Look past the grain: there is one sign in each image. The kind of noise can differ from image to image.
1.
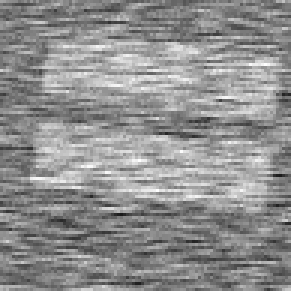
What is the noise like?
streaked along the rows
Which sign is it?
equals sign
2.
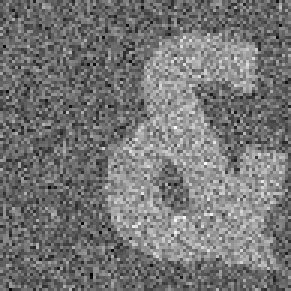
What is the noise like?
independent entries
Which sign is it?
ampersand
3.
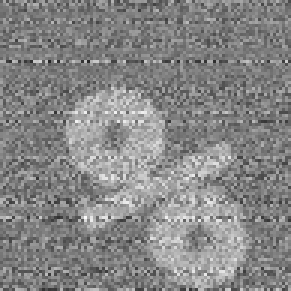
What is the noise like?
rows of uneven size
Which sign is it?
percent sign
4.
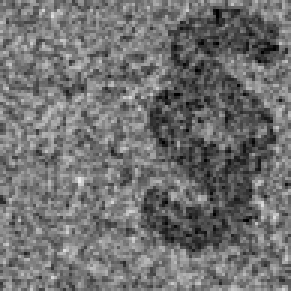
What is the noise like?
blotchy
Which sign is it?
section sign
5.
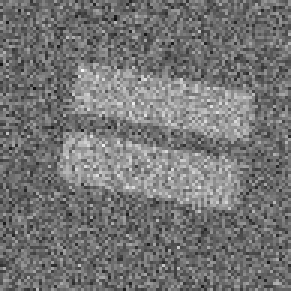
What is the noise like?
independent entries
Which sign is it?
equals sign
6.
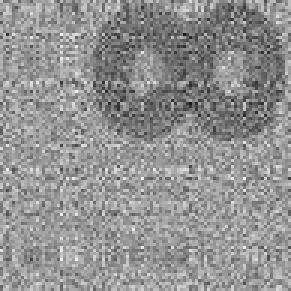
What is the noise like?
low rank plus noise
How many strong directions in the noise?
two
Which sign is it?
infinity sign
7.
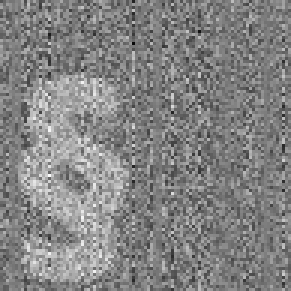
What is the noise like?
columns of uneven size
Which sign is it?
section sign
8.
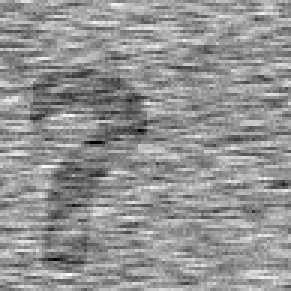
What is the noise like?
streaked along the rows
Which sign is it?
question mark
